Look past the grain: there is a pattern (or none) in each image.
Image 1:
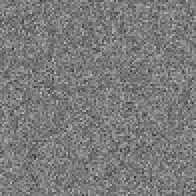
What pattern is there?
only noise
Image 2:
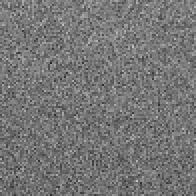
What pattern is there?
a smooth slope
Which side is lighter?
top
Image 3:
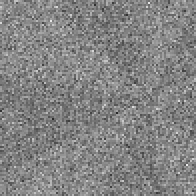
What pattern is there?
spokes from one point
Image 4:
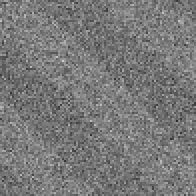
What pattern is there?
diagonal stripes
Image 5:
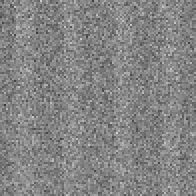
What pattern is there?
vertical stripes
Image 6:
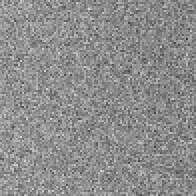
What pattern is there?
a smooth slope
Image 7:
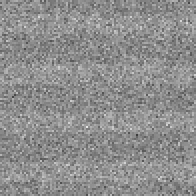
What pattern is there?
horizontal stripes
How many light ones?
4
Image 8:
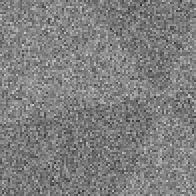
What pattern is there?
spokes from one point
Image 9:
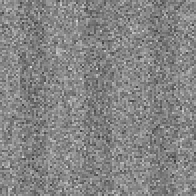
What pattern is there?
vertical stripes
